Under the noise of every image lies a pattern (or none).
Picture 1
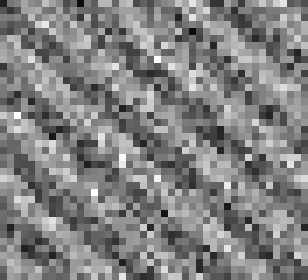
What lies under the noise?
diagonal stripes
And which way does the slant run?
top left to bottom right
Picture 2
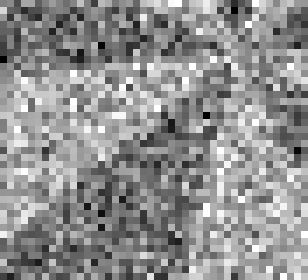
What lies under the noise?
spokes from one point
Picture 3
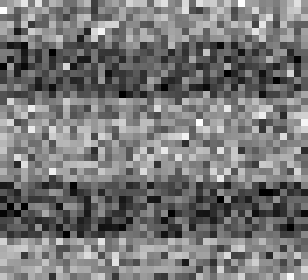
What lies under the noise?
horizontal stripes
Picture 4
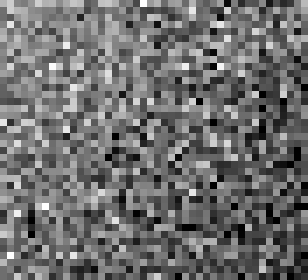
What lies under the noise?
a smooth slope
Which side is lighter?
top left
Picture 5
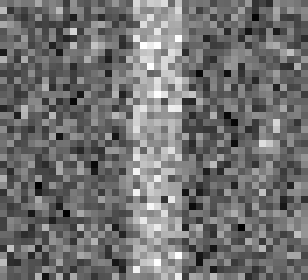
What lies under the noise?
one vertical stripe
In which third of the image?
middle
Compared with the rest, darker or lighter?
lighter
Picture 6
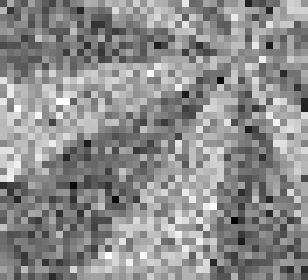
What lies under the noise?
spokes from one point
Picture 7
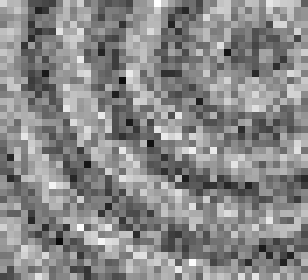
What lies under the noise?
rings round one point
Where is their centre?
top right
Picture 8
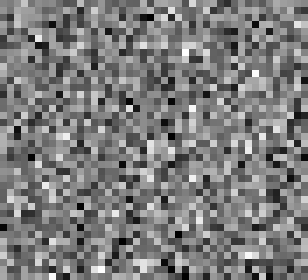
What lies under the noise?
only noise
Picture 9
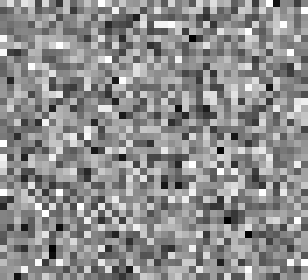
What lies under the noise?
only noise
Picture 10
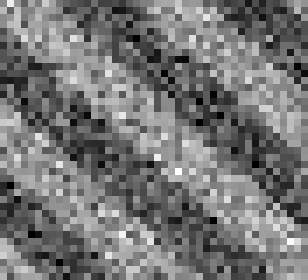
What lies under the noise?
diagonal stripes
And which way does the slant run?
top left to bottom right
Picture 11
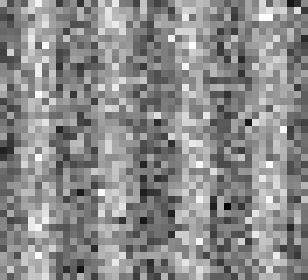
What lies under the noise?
vertical stripes
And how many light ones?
4
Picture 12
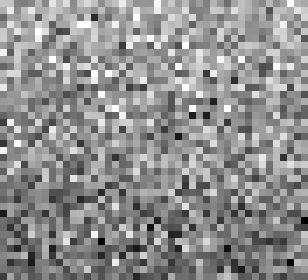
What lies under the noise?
a smooth slope
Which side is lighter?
top
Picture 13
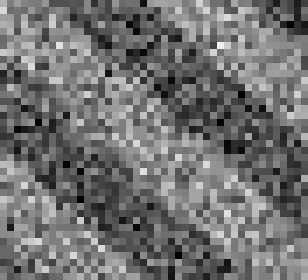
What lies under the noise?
diagonal stripes
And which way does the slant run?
top left to bottom right
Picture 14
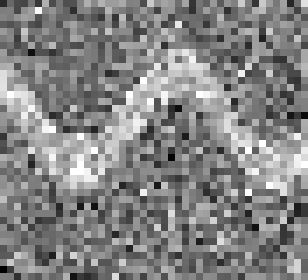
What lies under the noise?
a wavy band
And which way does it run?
left to right
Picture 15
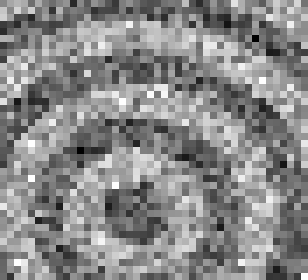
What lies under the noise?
rings round one point
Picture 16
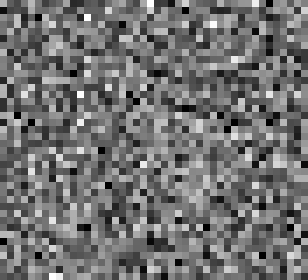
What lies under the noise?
only noise
